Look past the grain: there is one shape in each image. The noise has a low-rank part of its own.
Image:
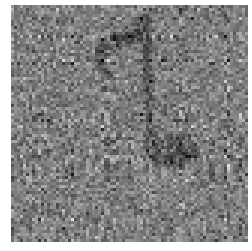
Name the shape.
musical note
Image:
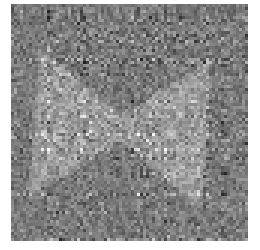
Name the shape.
bow tie
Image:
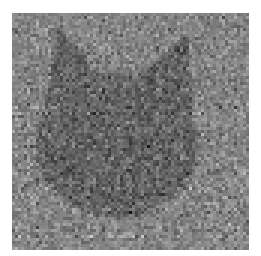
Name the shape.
cat's head
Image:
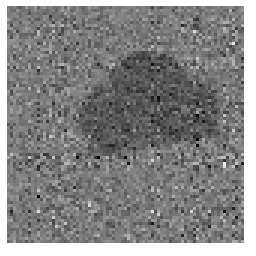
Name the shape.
cloud
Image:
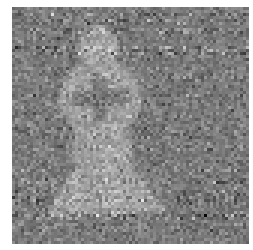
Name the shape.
chess bishop
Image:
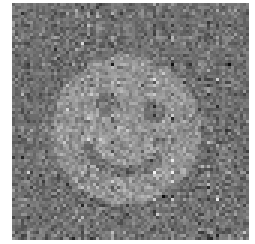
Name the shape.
smiling face
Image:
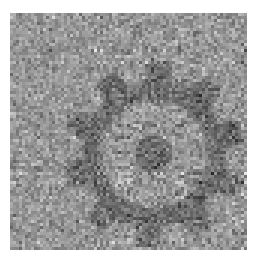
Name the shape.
gear
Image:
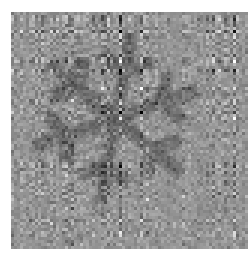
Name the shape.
snowflake
